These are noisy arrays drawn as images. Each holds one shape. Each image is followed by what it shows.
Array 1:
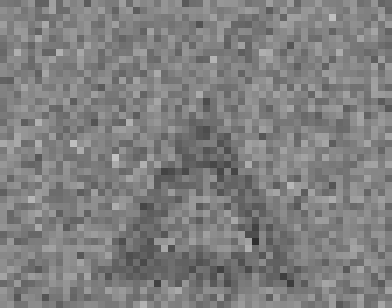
dark triangle frame
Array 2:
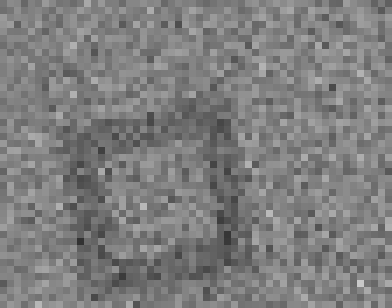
dark square frame
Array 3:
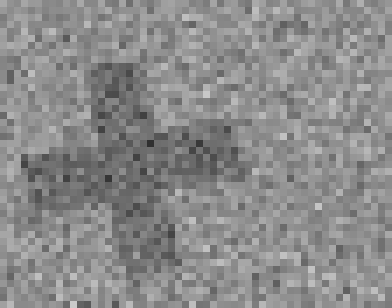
dark cross
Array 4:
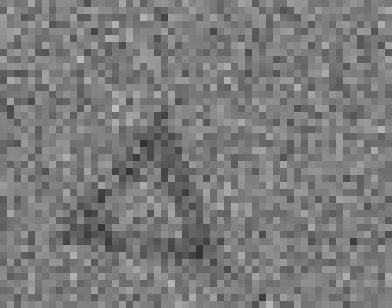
dark triangle frame
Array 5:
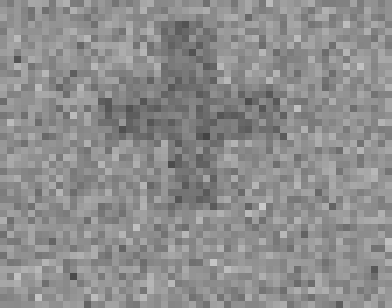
dark cross
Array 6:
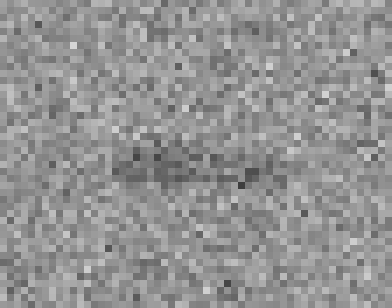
dark bar, centre
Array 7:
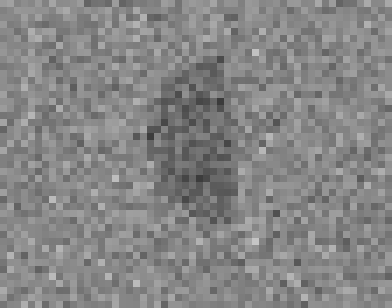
dark half disc
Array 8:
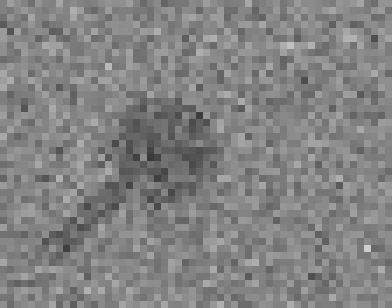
dark lollipop
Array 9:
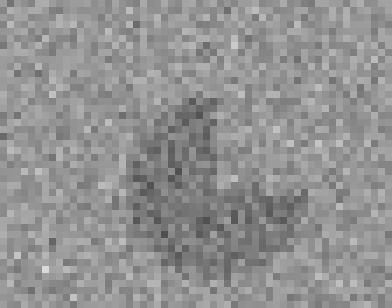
dark disc with a wedge cut out
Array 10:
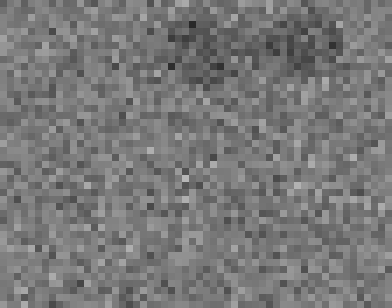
dark dumbbell
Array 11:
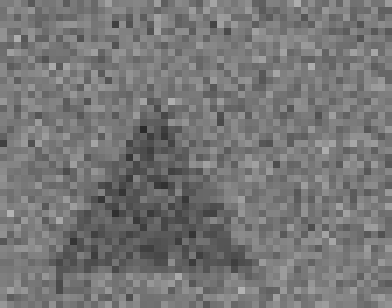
dark triangle
